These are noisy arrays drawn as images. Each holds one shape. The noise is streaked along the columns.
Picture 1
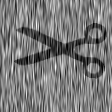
pair of scissors
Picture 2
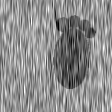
footprint
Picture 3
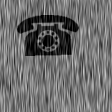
telephone
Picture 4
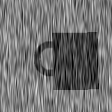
cup
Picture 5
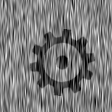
gear
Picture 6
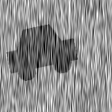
car
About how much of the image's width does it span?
two thirds
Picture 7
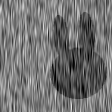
rabbit's head
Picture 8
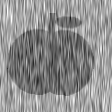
apple
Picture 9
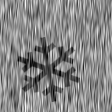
snowflake
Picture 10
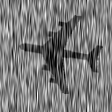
airplane
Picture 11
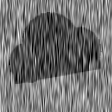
cloud
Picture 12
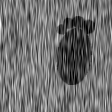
footprint
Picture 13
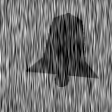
bell
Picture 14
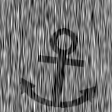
anchor
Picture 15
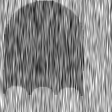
ghost
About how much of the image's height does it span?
nearly all
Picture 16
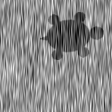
turtle
